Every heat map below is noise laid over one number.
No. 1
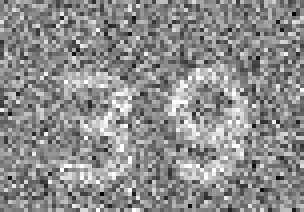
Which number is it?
39
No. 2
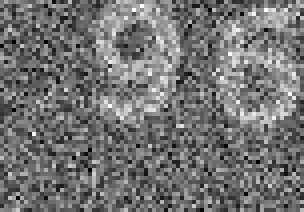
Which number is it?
96
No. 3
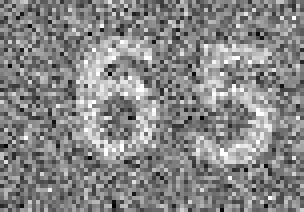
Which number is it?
65
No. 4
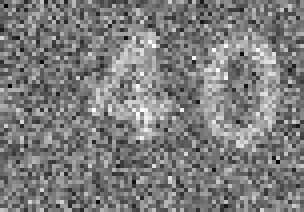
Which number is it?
40
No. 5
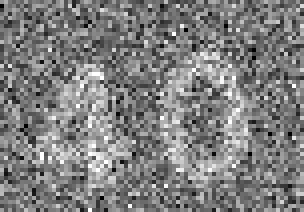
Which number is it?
40
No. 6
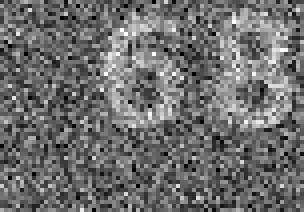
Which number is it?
68
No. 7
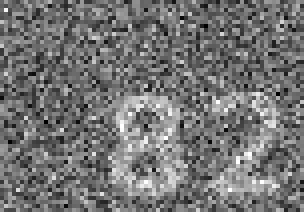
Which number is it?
82
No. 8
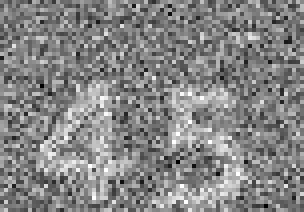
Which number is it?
45
